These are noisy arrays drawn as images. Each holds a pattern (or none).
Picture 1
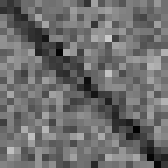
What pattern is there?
a diagonal band
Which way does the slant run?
top left to bottom right
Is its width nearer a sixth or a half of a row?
a sixth
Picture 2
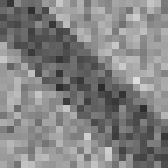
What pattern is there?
a diagonal band
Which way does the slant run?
top left to bottom right
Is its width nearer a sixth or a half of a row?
a half
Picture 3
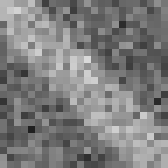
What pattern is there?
a diagonal band
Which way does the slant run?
top left to bottom right
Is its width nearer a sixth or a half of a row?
a half
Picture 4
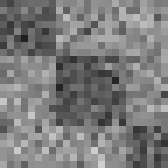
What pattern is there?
blocks along the diagonal
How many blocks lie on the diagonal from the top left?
3
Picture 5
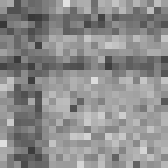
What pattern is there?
bands of rows crossing bands of columns
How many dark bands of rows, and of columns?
2 and 1
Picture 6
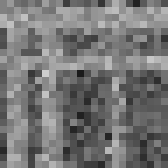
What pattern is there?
bands of rows crossing bands of columns
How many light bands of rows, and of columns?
2 and 3
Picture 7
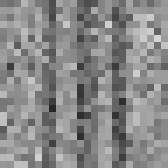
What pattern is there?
bands of columns
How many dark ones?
3
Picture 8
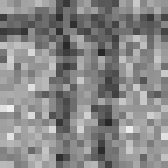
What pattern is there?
bands of rows crossing bands of columns
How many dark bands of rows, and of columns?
1 and 2
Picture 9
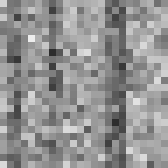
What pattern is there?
bands of columns
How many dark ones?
3
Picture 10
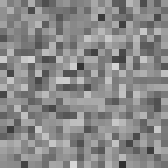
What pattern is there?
only noise
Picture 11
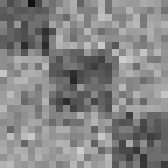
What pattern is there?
blocks along the diagonal
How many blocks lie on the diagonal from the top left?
3
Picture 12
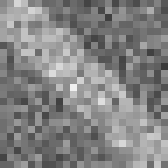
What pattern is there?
a diagonal band
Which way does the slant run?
top left to bottom right
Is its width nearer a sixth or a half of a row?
a half
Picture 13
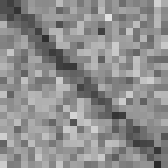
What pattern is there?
a diagonal band
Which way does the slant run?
top left to bottom right
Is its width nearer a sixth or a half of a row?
a sixth
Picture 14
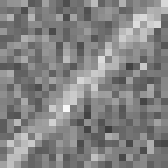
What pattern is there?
a diagonal band
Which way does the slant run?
bottom left to top right
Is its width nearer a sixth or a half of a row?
a sixth
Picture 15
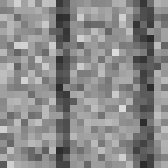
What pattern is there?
bands of columns
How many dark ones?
2
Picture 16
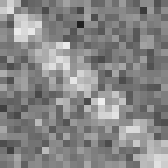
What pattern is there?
blocks along the diagonal
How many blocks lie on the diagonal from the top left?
7
